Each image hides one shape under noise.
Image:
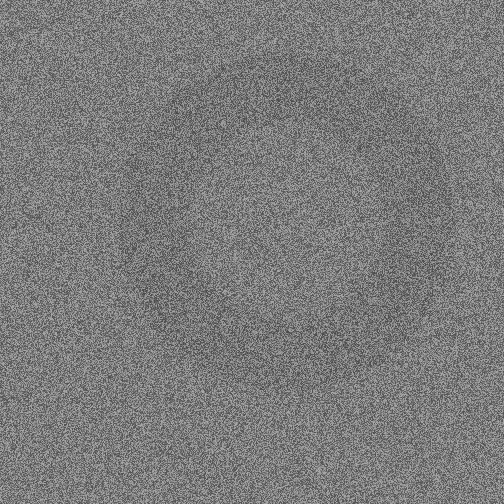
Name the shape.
ring
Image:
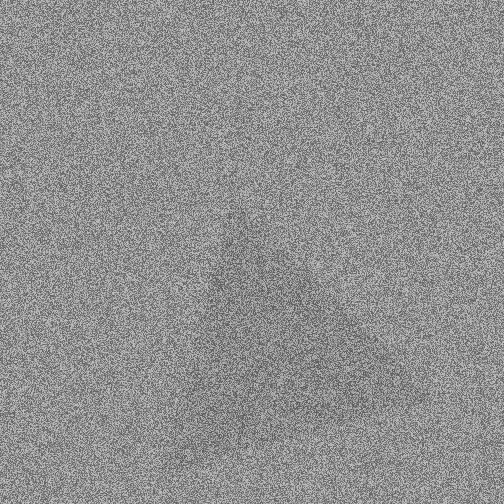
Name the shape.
triangle
